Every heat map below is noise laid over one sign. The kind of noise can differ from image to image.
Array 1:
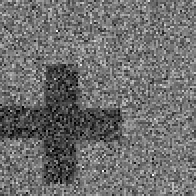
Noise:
independent entries
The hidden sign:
plus sign
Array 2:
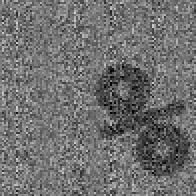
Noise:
columns of uneven size
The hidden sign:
percent sign
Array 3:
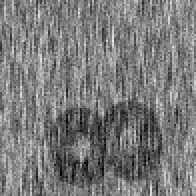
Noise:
streaked along the columns
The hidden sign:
infinity sign
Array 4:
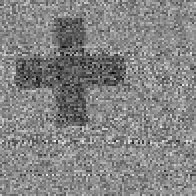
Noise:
rows of uneven size
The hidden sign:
plus sign
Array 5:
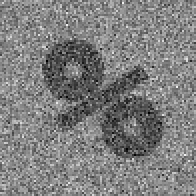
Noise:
independent entries
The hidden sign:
percent sign
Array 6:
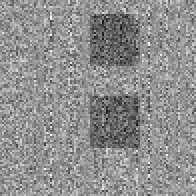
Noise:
columns of uneven size
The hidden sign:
colon
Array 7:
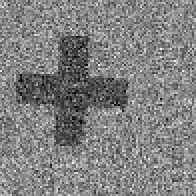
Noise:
low rank plus noise
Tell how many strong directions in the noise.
five to eight
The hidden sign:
plus sign
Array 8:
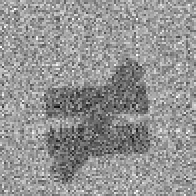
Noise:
low rank plus noise
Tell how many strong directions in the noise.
one
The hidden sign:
not-equal sign
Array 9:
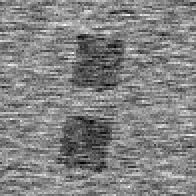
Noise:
streaked along the rows
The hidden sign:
colon
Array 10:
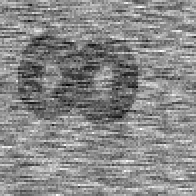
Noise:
streaked along the rows
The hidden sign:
infinity sign
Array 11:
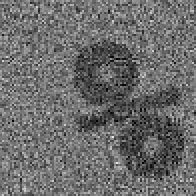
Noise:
low rank plus noise
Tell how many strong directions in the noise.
two
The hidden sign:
percent sign
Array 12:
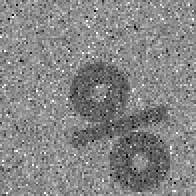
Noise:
heavy tails
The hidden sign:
percent sign
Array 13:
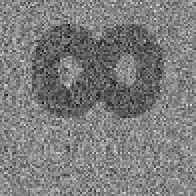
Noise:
low rank plus noise
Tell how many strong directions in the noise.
three or four
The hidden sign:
infinity sign
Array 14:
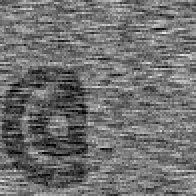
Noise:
streaked along the rows
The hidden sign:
at sign
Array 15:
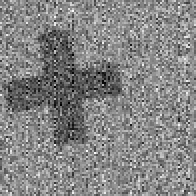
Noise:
columns of uneven size
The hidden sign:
plus sign
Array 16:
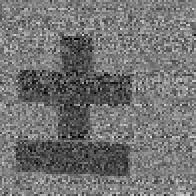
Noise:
rows of uneven size
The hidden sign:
plus-minus sign
